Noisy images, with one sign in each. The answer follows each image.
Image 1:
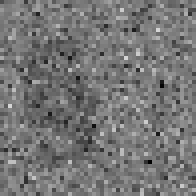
section sign
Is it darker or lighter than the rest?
darker
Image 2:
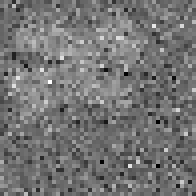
not-equal sign
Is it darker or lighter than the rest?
lighter
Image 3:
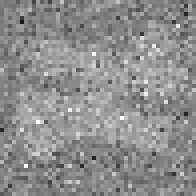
not-equal sign
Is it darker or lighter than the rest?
lighter
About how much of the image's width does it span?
nearly all
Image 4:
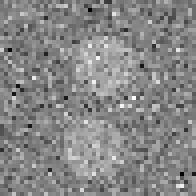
colon
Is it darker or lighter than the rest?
lighter
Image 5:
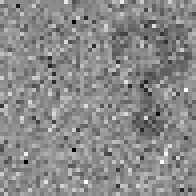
question mark
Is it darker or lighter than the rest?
darker
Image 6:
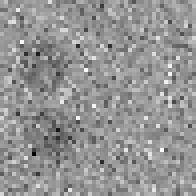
colon
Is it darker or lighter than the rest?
darker
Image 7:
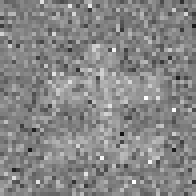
plus-minus sign
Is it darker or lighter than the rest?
lighter
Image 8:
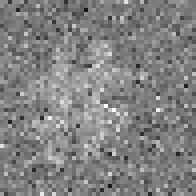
hash sign
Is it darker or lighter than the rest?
lighter
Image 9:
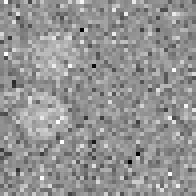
colon
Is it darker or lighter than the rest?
lighter
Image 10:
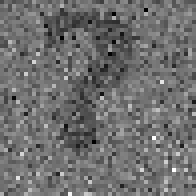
question mark
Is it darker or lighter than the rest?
darker
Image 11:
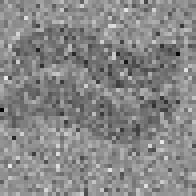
approximately sign
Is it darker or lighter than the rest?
darker
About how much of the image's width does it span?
nearly all
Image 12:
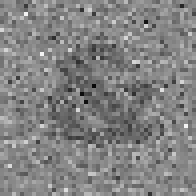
ampersand
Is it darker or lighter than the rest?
darker
